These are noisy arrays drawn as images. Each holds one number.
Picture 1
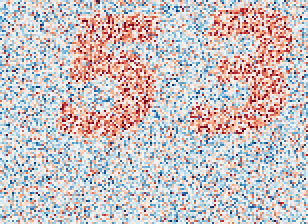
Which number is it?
53
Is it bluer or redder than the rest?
redder
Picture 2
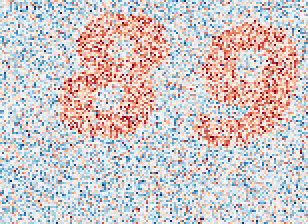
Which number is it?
89
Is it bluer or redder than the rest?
redder
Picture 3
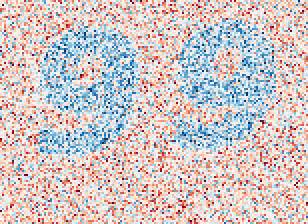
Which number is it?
99
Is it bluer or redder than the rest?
bluer
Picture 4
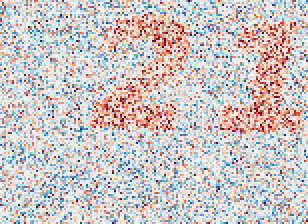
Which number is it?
21
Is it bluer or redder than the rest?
redder
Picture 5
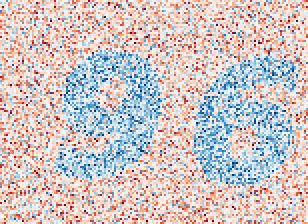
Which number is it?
96
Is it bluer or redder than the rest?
bluer
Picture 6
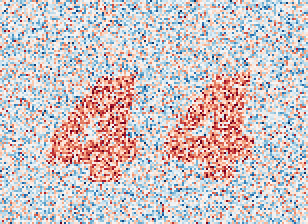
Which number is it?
44
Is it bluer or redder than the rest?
redder
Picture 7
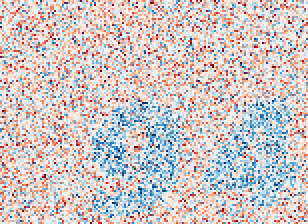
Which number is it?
94
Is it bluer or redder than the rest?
bluer
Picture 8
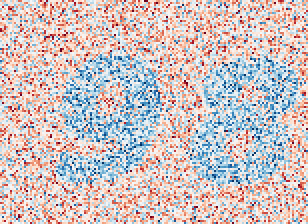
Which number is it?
98
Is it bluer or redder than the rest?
bluer
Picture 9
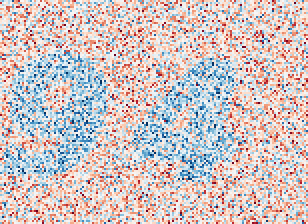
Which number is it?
94
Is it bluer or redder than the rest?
bluer
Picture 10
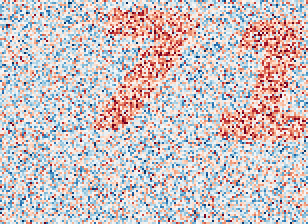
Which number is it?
71
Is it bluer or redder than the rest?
redder
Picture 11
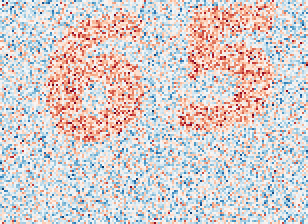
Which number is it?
65
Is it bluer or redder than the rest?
redder
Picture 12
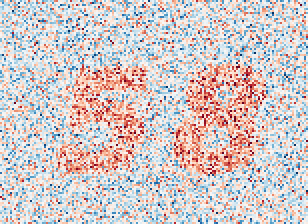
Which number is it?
58
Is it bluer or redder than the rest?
redder
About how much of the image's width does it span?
two thirds
